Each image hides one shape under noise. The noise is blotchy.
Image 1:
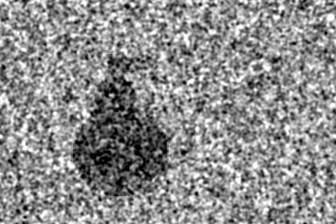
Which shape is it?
pear
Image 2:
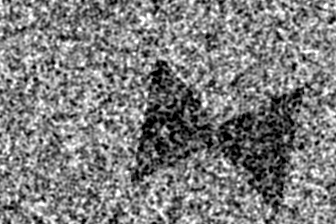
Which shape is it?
bow tie
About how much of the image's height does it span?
two thirds
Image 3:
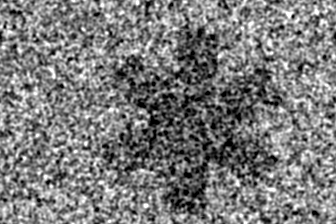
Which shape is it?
asterisk
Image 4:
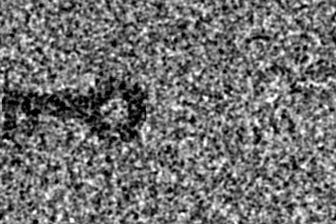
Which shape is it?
key
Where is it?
middle left
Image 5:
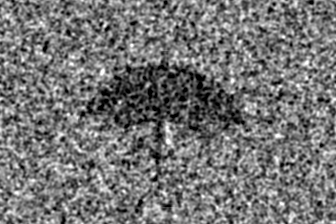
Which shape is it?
umbrella
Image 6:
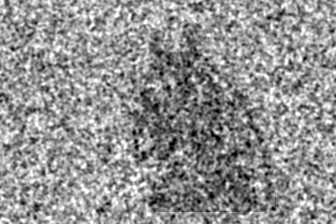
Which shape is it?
chess knight
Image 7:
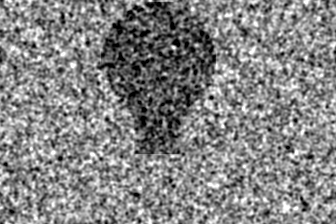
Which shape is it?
light bulb
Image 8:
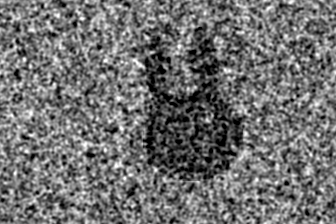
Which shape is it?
rabbit's head
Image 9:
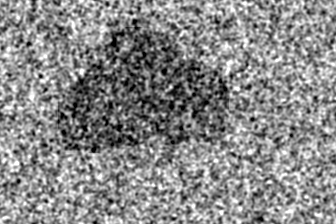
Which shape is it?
cloud
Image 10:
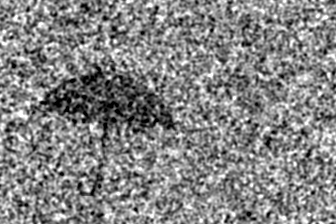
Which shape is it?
umbrella
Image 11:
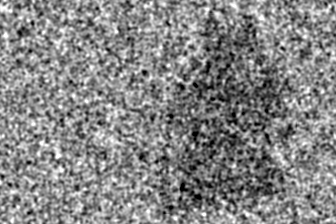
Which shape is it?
chess knight
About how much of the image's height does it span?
nearly all
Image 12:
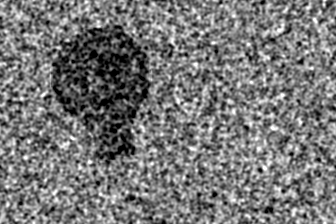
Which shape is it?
light bulb
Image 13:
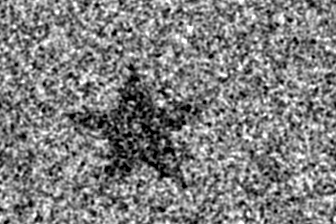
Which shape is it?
star
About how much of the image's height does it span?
two thirds
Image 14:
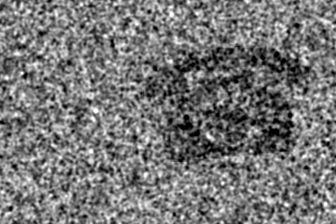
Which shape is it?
telephone
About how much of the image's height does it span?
half
